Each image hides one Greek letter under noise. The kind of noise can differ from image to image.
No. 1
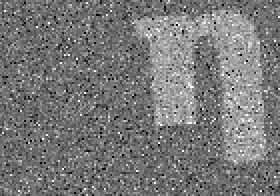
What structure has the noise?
heavy tails
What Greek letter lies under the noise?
eta
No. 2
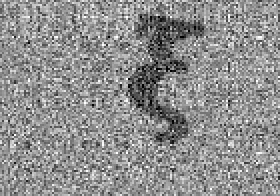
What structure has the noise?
low rank plus noise
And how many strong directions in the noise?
five to eight
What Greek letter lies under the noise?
xi
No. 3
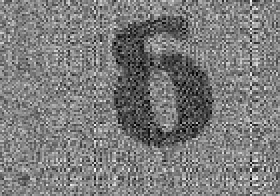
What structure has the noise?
low rank plus noise
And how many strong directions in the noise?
one
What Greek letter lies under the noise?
delta
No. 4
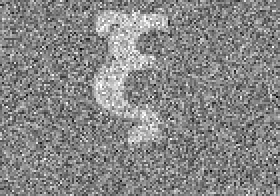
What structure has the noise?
independent entries
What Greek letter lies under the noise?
xi
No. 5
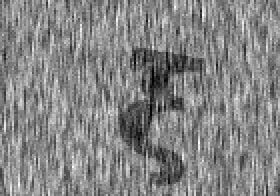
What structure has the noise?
streaked along the columns
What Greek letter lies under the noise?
xi
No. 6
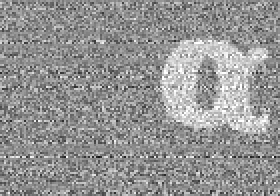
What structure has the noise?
rows of uneven size
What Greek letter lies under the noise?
alpha
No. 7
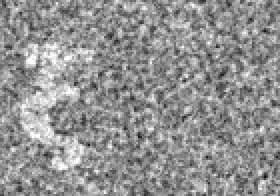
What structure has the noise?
blotchy
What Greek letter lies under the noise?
xi
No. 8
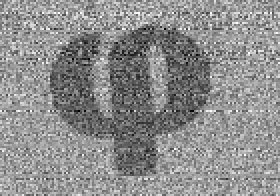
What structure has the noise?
rows of uneven size
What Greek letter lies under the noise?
phi
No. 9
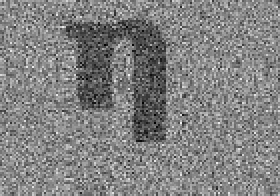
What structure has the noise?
low rank plus noise
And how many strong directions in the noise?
five to eight
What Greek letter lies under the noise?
eta
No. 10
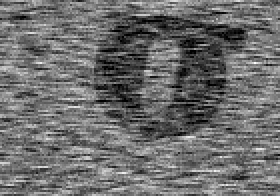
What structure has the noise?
streaked along the rows
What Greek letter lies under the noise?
sigma
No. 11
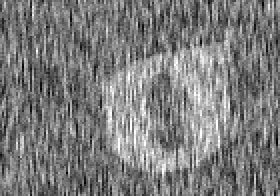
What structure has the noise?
streaked along the columns
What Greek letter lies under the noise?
sigma
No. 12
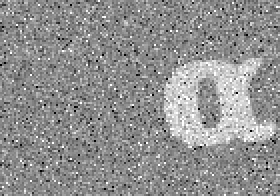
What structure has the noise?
heavy tails
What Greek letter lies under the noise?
alpha
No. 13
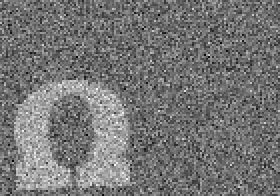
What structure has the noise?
independent entries
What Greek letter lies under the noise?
omega
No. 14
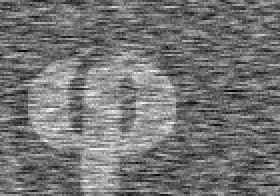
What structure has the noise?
streaked along the rows
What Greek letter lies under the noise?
phi
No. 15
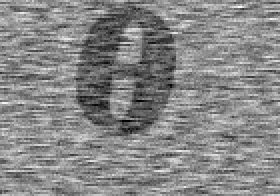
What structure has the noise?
streaked along the rows
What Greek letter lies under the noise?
theta
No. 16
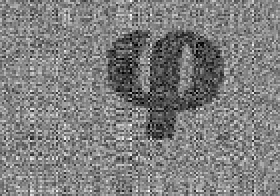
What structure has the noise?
low rank plus noise
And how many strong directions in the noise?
one
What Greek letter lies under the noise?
phi
